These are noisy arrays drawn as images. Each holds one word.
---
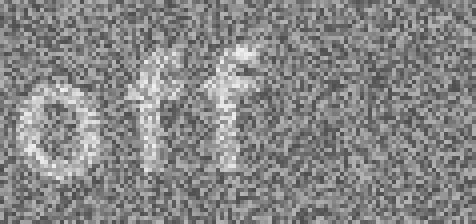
off
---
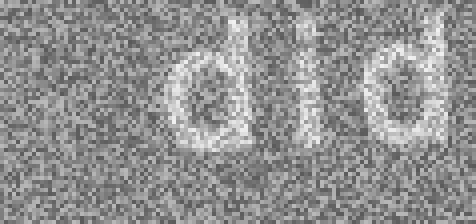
did
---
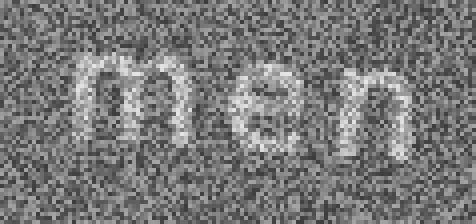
men
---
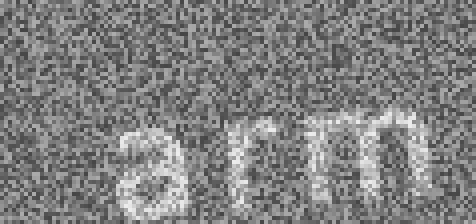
arm
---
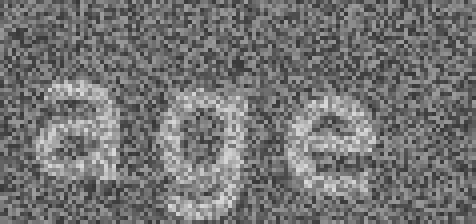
age
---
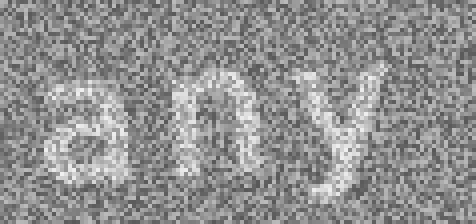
any
